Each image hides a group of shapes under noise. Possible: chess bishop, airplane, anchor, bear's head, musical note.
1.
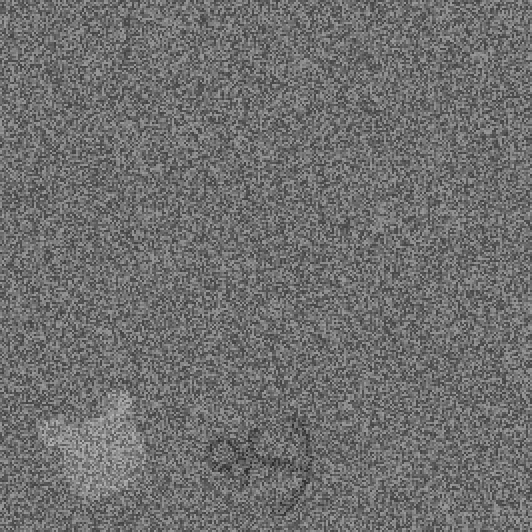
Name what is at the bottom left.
bear's head
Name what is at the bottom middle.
anchor
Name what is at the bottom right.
nothing
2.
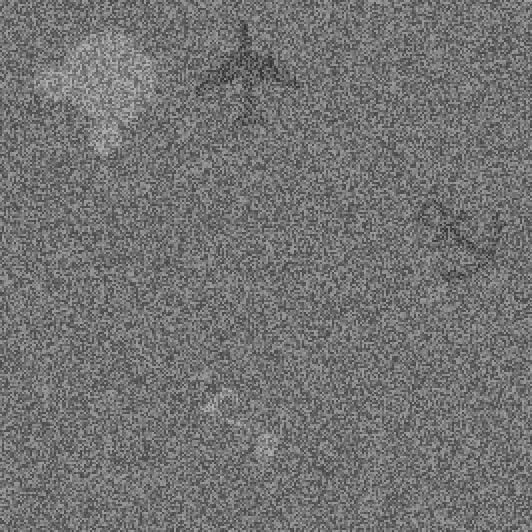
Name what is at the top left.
bear's head
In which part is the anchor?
middle right
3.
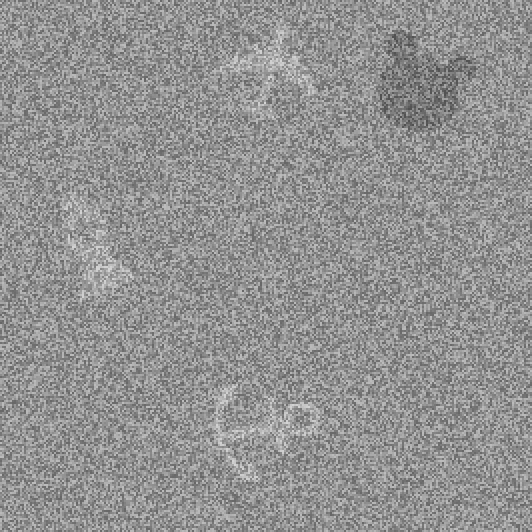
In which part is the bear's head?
top right
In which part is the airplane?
top middle
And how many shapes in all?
4
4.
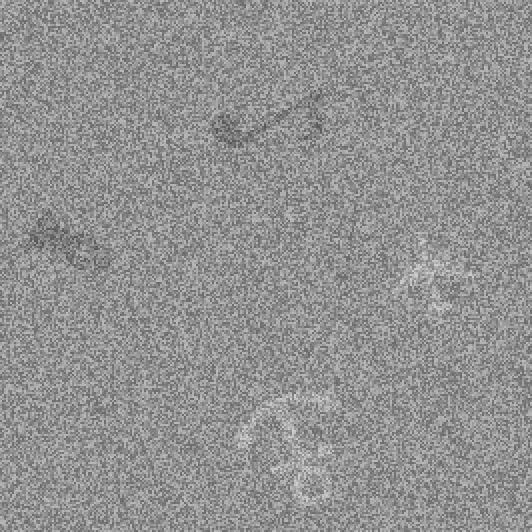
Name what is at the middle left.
chess bishop
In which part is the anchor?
bottom middle
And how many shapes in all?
4
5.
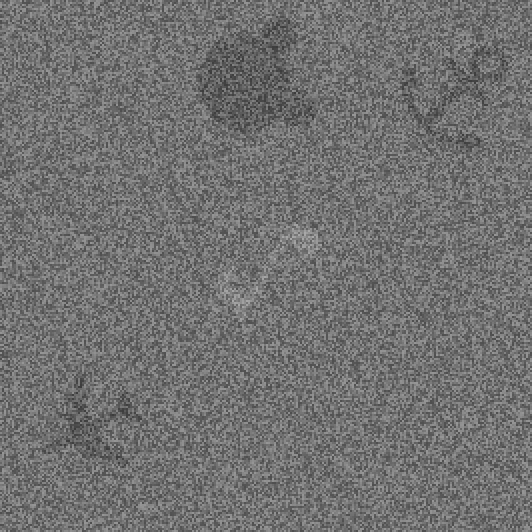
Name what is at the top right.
anchor
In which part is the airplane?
bottom left
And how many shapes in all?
4
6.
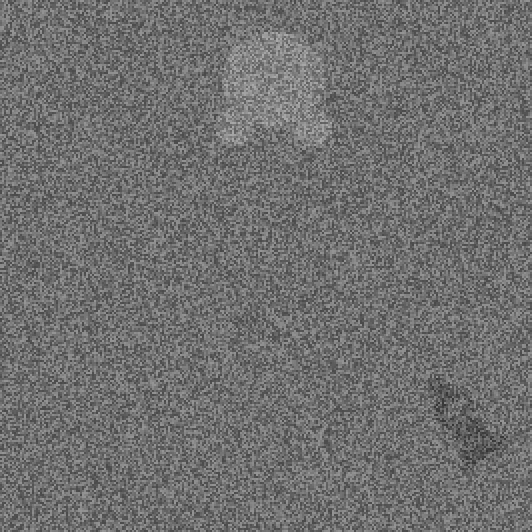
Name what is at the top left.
nothing
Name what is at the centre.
nothing
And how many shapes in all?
2
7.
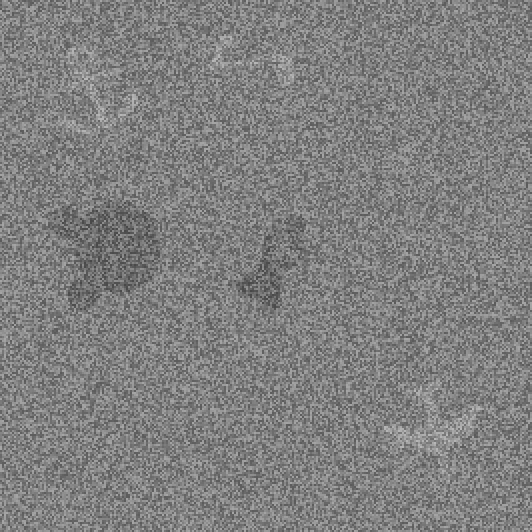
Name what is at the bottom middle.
nothing
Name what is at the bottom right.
airplane
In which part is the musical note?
top middle
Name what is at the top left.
anchor
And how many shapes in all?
5
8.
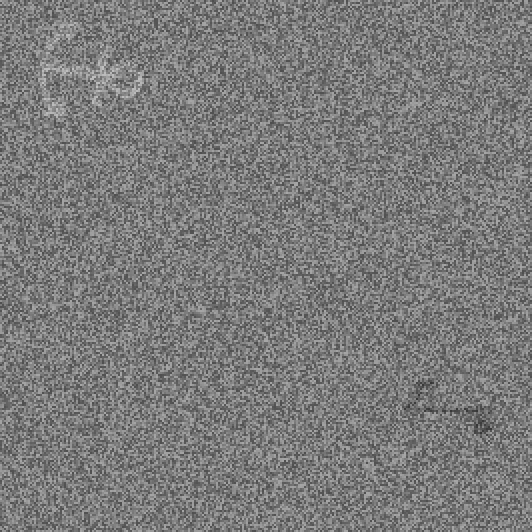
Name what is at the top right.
nothing
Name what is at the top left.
anchor
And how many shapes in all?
2
